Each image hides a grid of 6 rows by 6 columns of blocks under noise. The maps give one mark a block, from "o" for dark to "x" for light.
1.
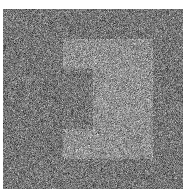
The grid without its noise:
o o o o o o
o o x x x o
o o o x x o
o o o x x o
o o x x x o
o o o o o o
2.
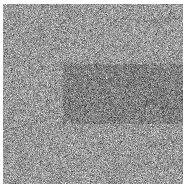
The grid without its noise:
x x x x x x
x x x x x x
x x o o o o
x x o o o o
x x x x x x
x x x x x x
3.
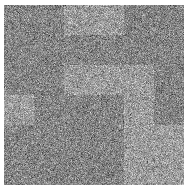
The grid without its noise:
o o x x o o
o o o o o o
o o x x x o
x o o o x o
o o o o x x
o o o o x x
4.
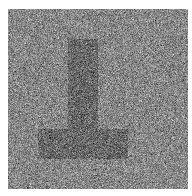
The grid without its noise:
x x x x x x
x x o x x x
x x o x x x
x x o x x x
x o o o x x
x x x x x x
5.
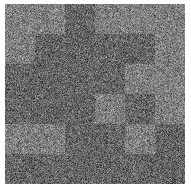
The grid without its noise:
x x o x x x
x o o o o x
o o o o x x
o o o x o x
x x o o x o
o o o o o o
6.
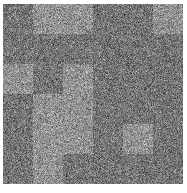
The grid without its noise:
o x x o o x
o o o o o o
x o x o o o
o x x o o o
o x x o x o
o x o o o o
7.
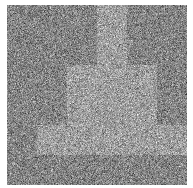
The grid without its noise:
o o o x o o
o o o x o o
o o x x x o
o o x x x o
o x x x x x
o o o o o o
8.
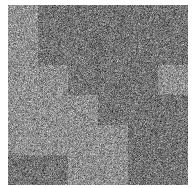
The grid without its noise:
x o o o o o
x o o o o o
x x o o o x
x x x o o o
x x x x o o
o o x x o o
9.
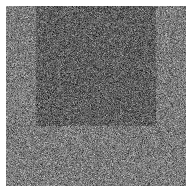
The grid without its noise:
x o o o o x
x o o o o x
x o o o o x
x o o o o x
x x x x x x
x x x x x x
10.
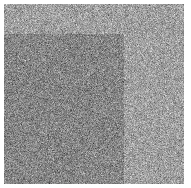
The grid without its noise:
x x x x x x
o o o o x x
o o o o x x
o o o o x x
o o o o x x
o o o o x x
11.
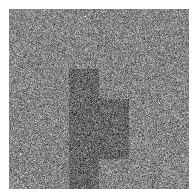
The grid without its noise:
x x x x x x
x x x x x x
x x o x x x
x x o o x x
x x o o x x
x x o x x x
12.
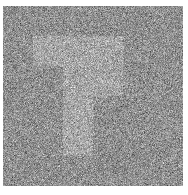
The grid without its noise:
o o o o o o
o x x x o o
o o x x o o
o o x o o o
o o x o o o
o o o o o o
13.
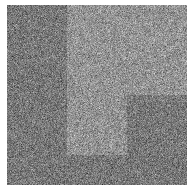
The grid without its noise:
o o x x x x
o o x x x x
o o x x x x
o o x x o o
o o x x o o
o o o o o o
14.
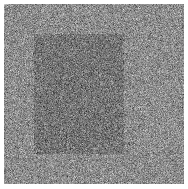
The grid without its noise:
x x x x x x
x o o o x x
x o o o x x
x o o o x x
x o o o x x
x x x x x x
